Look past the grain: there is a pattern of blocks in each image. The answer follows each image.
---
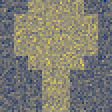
left and right mirror each other
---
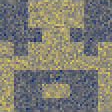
left and right mirror each other
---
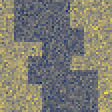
the same after a half turn
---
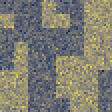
no symmetry
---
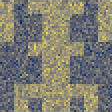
left and right mirror each other
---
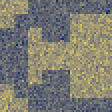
top and bottom mirror each other
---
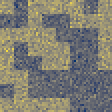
mirrored about the diagonal from the top left
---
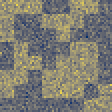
mirrored about the diagonal from the top left
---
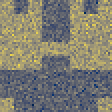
left and right mirror each other
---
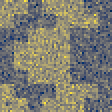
top and bottom mirror each other
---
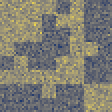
mirrored about the diagonal from the top left
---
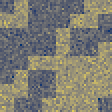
mirrored about the diagonal from the top left
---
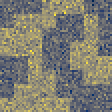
no symmetry
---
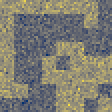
mirrored about the diagonal from the top left
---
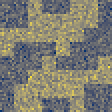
the same after a half turn
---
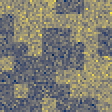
mirrored about the diagonal from the bottom left
